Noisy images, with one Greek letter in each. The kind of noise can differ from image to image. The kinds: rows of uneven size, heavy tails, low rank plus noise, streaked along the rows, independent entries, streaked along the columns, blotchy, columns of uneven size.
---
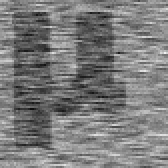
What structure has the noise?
streaked along the rows
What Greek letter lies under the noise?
mu
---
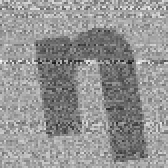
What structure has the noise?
rows of uneven size
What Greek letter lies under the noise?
eta
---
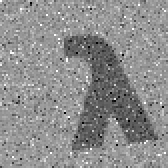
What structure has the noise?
heavy tails
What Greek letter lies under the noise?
lambda
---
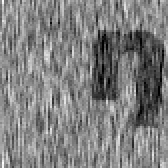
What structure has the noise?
streaked along the columns
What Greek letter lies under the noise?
eta
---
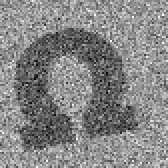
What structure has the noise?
independent entries
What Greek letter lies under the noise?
omega
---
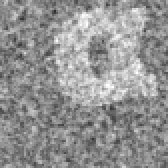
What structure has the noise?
blotchy
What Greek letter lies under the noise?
alpha
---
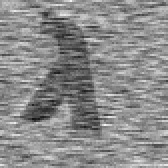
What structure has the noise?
streaked along the rows
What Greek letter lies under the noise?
lambda
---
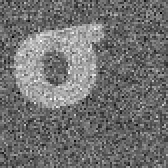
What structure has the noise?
independent entries
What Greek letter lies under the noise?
sigma
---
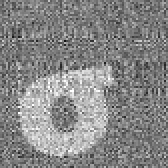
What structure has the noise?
low rank plus noise
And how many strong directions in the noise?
three or four
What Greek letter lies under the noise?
sigma
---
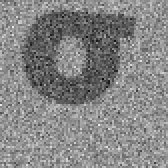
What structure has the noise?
independent entries
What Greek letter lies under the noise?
sigma
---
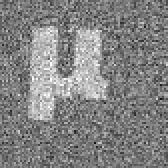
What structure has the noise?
low rank plus noise
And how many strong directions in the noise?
five to eight
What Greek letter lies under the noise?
mu
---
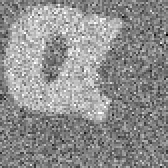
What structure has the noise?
independent entries
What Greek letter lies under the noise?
alpha
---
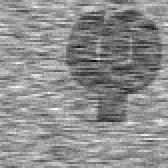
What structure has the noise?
streaked along the rows
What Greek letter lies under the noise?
phi
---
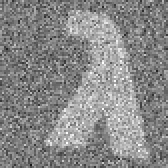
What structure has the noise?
independent entries
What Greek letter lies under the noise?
lambda
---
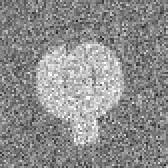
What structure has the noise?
independent entries
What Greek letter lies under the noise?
phi
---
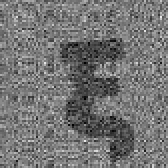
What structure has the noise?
low rank plus noise
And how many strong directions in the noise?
two
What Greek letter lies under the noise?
xi
